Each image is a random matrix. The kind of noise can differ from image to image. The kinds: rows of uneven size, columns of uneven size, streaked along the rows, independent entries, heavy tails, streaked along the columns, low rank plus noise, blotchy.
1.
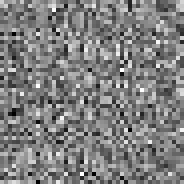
low rank plus noise
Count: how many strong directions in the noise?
three or four
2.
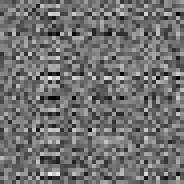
low rank plus noise
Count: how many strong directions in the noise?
one
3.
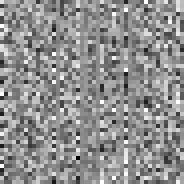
columns of uneven size
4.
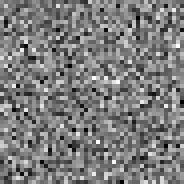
independent entries
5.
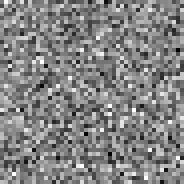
independent entries
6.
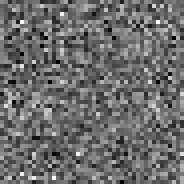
low rank plus noise
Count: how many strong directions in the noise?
five to eight
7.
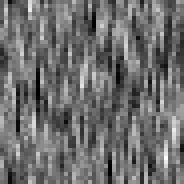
streaked along the columns
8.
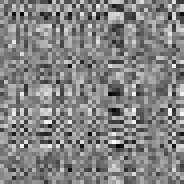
low rank plus noise
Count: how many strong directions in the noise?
one
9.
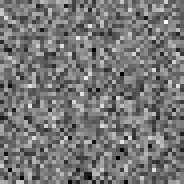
independent entries
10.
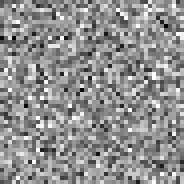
independent entries
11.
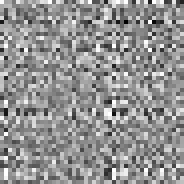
low rank plus noise
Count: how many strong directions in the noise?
two
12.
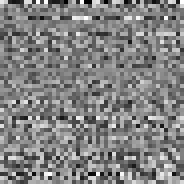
rows of uneven size
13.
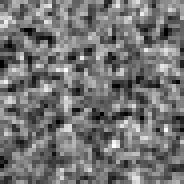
blotchy
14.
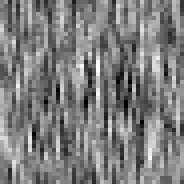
streaked along the columns
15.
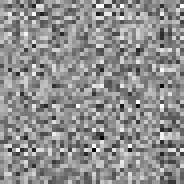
low rank plus noise
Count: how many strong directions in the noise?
two
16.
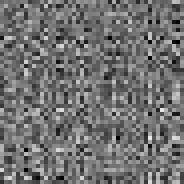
low rank plus noise
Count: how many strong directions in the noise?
two
